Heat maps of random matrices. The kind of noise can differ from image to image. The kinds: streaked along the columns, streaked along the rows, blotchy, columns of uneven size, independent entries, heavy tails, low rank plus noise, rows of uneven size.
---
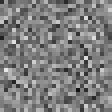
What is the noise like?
low rank plus noise
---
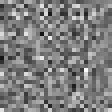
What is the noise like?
low rank plus noise
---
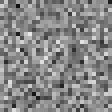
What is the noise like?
independent entries
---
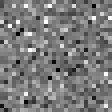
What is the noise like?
heavy tails
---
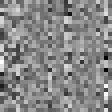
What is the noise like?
columns of uneven size
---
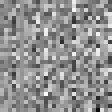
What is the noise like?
columns of uneven size
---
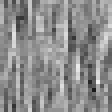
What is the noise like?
streaked along the columns
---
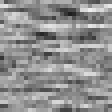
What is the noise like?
streaked along the rows
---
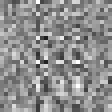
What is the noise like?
low rank plus noise
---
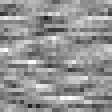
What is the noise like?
streaked along the rows
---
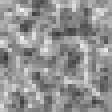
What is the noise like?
blotchy
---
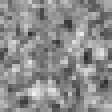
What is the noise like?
blotchy
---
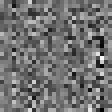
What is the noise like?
columns of uneven size
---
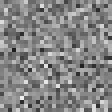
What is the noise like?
independent entries
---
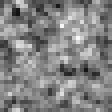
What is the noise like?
blotchy
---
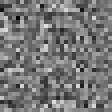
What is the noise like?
low rank plus noise
